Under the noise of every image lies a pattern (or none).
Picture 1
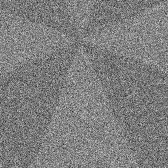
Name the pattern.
spokes from one point
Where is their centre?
top middle
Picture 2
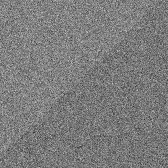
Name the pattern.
a sharp edge
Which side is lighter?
top left
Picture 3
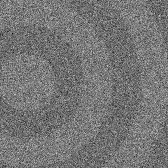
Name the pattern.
rings round one point
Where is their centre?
middle left
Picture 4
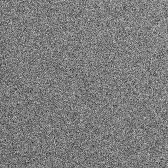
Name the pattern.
a smooth slope
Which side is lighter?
top right
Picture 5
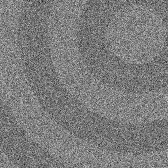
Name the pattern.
rings round one point
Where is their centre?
top right
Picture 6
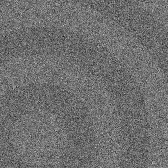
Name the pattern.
rings round one point
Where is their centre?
bottom left
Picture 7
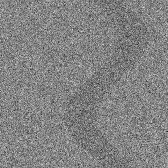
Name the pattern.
a wavy band
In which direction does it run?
top to bottom
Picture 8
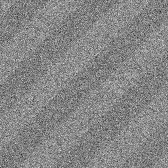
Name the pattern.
diagonal stripes
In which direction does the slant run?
bottom left to top right
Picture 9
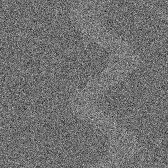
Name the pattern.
a wavy band
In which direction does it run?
top to bottom
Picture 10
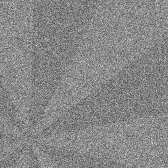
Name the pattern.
spokes from one point
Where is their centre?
bottom left
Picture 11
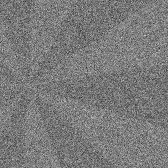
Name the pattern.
spokes from one point
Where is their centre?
middle left
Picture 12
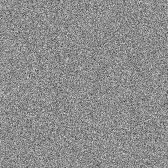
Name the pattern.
only noise
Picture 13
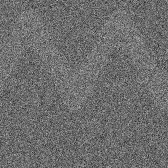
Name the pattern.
a wavy band
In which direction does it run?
left to right
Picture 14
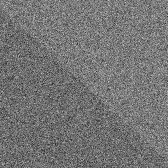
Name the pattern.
a sharp edge
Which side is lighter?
top right
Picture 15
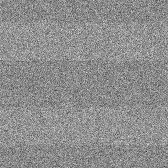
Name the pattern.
horizontal stripes
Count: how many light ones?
2
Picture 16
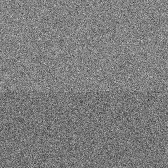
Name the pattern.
a sharp edge
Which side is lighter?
top
